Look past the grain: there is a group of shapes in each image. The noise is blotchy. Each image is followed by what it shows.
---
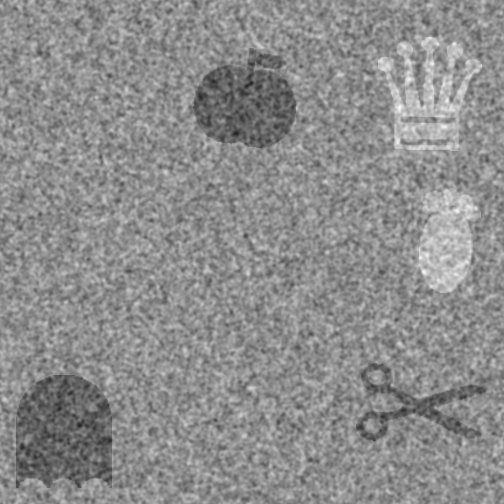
top middle: dark apple; top right: light chess queen; middle right: light footprint; bottom left: dark ghost; bottom right: dark pair of scissors
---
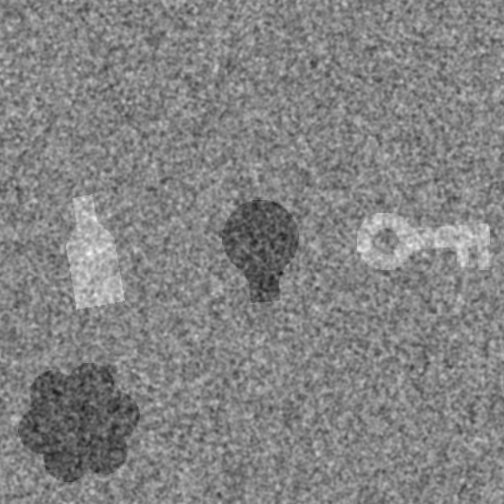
middle left: light bottle; centre: dark light bulb; middle right: light key; bottom left: dark flower
